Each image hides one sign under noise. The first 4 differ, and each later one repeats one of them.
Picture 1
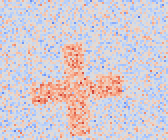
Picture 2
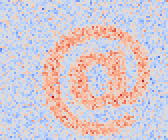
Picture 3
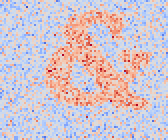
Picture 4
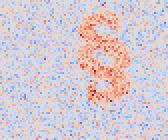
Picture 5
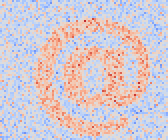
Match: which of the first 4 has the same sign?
2
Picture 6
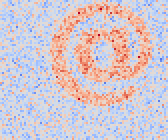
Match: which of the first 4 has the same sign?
2
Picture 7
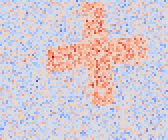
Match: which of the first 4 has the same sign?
1
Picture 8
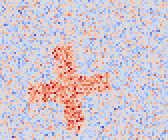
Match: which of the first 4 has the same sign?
1
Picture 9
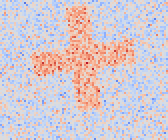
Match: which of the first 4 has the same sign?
1
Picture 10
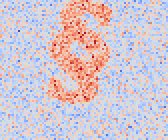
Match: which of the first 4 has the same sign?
4
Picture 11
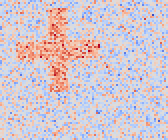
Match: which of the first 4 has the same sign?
1
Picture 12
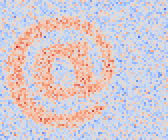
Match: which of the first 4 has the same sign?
2
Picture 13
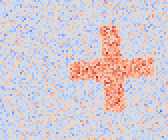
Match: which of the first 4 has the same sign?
1
